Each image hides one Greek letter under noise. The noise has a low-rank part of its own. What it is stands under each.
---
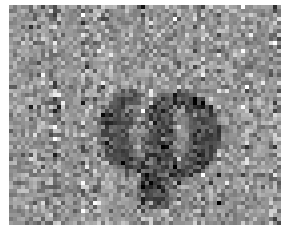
phi
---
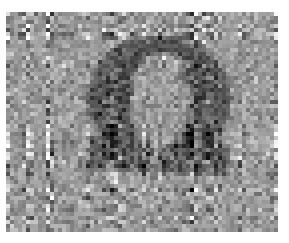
omega
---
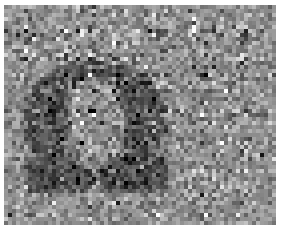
omega
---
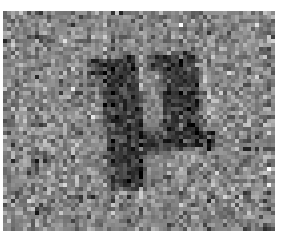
mu
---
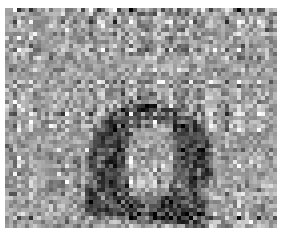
omega
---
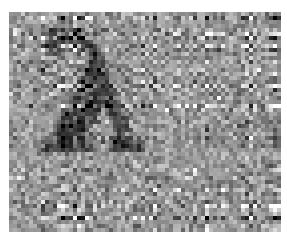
lambda
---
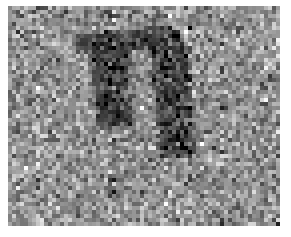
eta
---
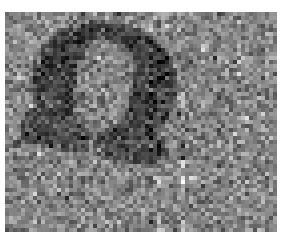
omega
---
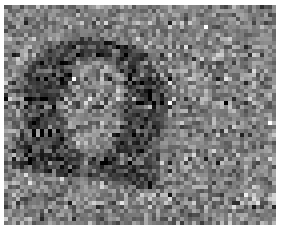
omega
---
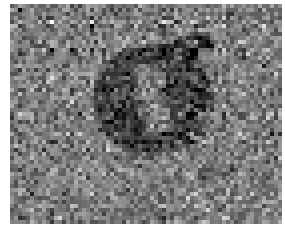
sigma
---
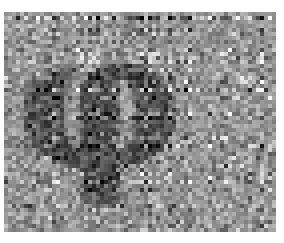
phi
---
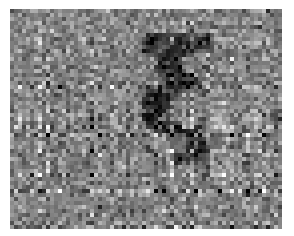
xi
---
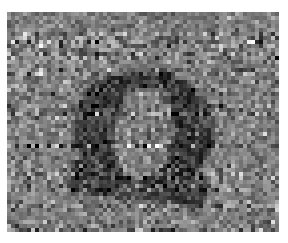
omega
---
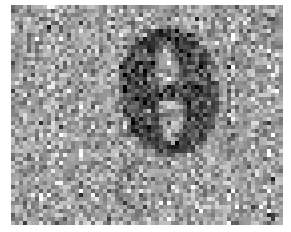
theta
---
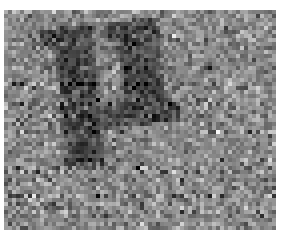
mu
